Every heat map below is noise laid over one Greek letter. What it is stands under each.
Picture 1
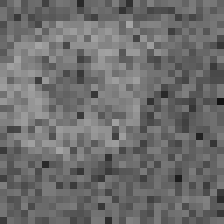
light sigma
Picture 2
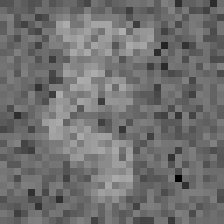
light xi
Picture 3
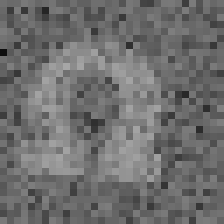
light omega
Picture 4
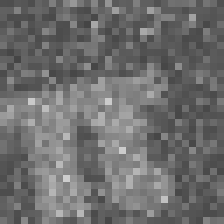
light pi
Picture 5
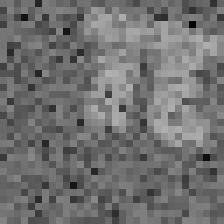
light pi
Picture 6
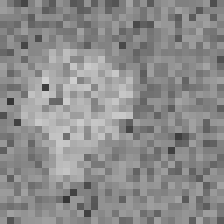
light phi
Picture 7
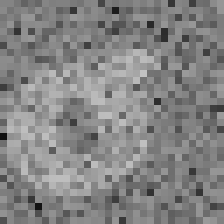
light sigma
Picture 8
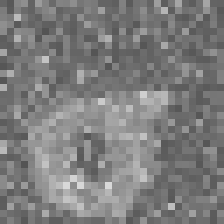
light sigma
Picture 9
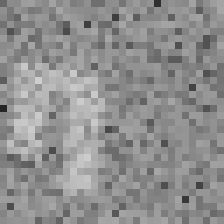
light eta
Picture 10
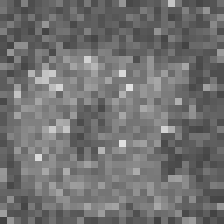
light alpha
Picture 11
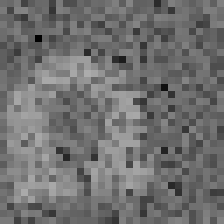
light omega
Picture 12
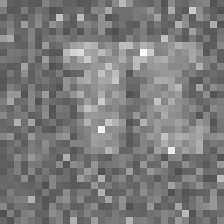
light pi
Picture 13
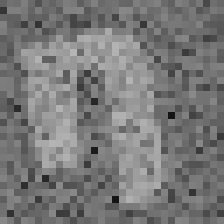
light eta
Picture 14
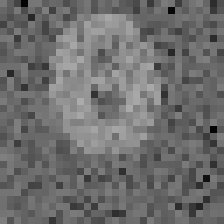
light theta
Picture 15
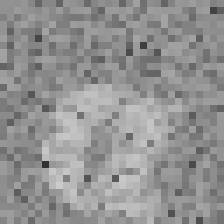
light alpha
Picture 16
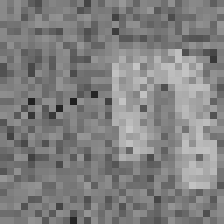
light eta
